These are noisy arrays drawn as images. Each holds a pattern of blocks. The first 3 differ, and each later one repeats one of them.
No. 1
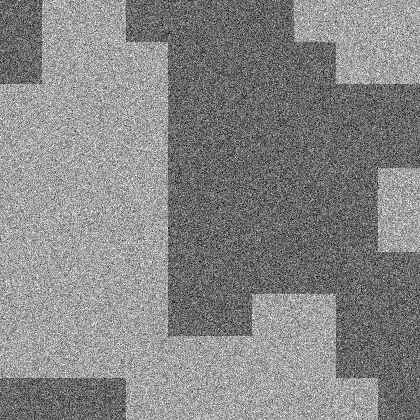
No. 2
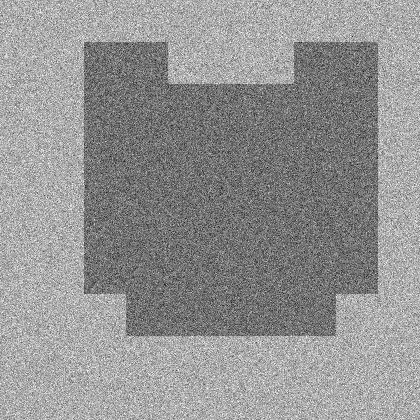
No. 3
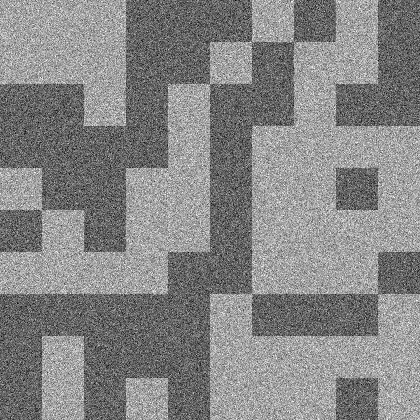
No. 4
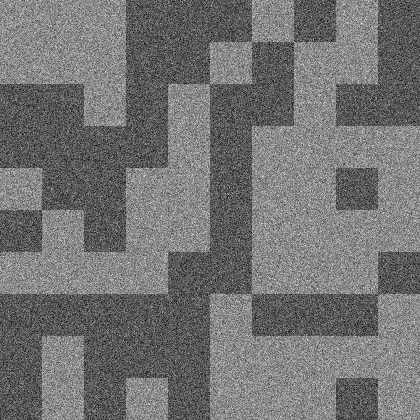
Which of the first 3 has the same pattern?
3
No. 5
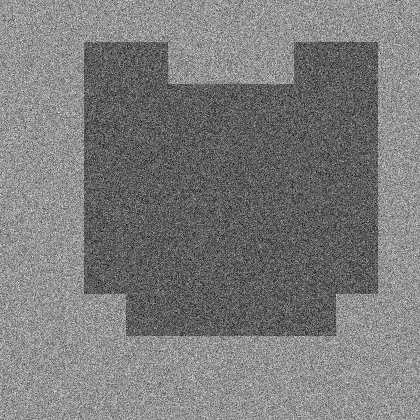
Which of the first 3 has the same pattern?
2
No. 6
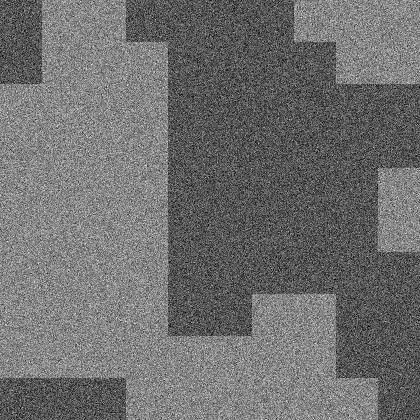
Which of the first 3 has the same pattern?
1
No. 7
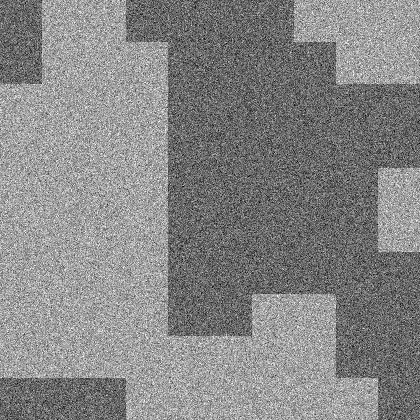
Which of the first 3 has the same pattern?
1
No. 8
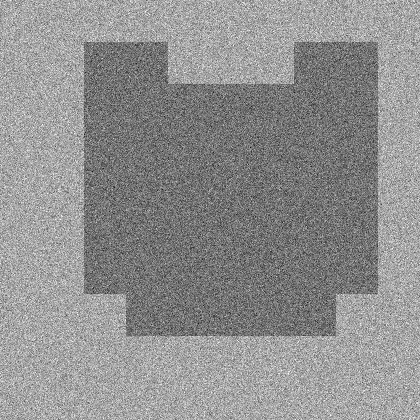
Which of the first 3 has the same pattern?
2
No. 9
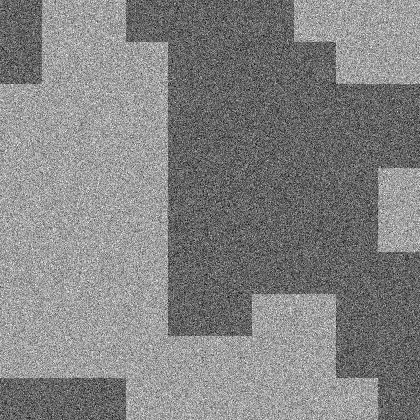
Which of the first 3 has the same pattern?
1
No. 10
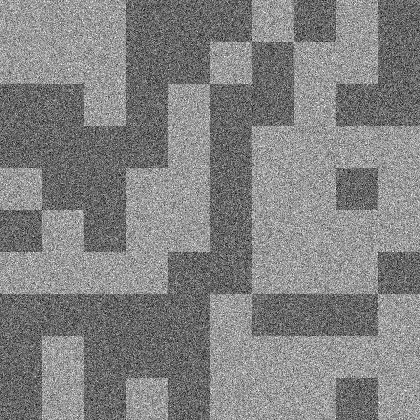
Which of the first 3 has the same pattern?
3
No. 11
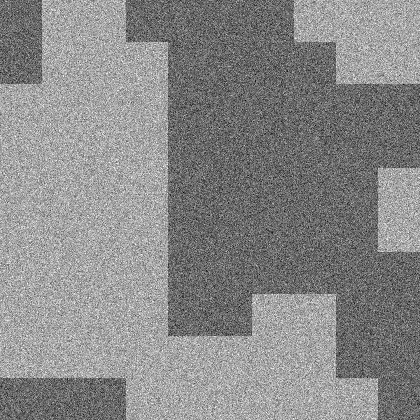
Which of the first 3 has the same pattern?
1
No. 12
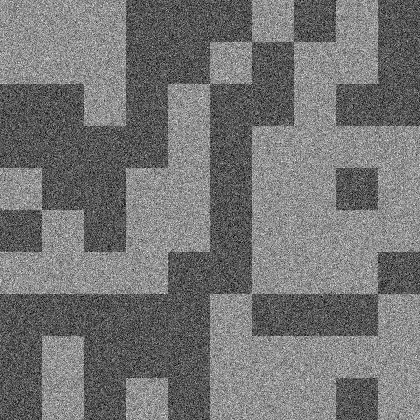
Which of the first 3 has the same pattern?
3
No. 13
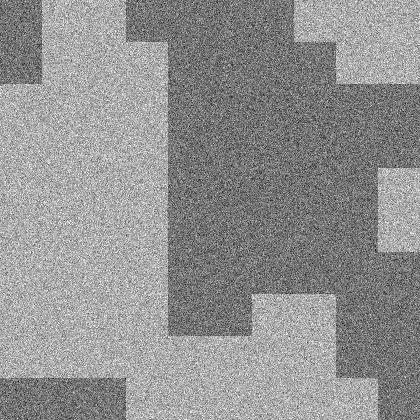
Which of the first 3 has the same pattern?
1
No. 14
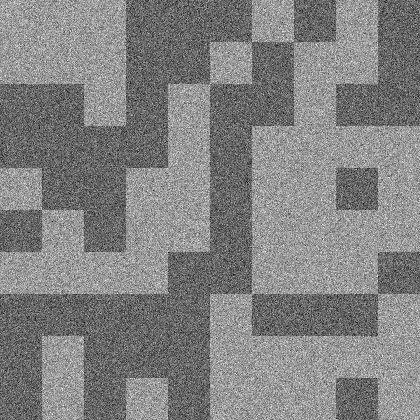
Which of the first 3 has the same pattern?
3
